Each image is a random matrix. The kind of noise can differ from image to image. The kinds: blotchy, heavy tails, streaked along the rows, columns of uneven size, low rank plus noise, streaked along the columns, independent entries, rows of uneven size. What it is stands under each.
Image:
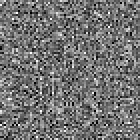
low rank plus noise
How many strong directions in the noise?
five to eight
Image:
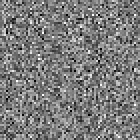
low rank plus noise
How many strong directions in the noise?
two
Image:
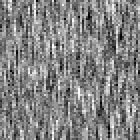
streaked along the columns
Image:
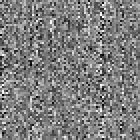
columns of uneven size
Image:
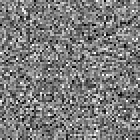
low rank plus noise
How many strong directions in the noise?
three or four
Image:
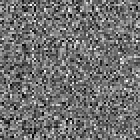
low rank plus noise
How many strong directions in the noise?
one
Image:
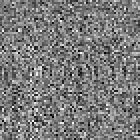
low rank plus noise
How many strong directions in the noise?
one
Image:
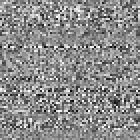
rows of uneven size
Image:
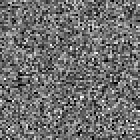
independent entries
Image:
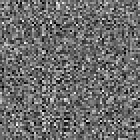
low rank plus noise
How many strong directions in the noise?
one
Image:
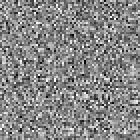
low rank plus noise
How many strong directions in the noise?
two
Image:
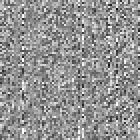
columns of uneven size
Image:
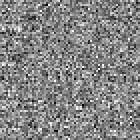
low rank plus noise
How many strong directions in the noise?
three or four
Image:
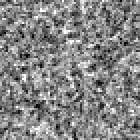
blotchy
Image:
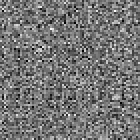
low rank plus noise
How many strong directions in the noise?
one
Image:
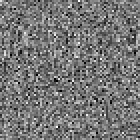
low rank plus noise
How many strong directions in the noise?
one
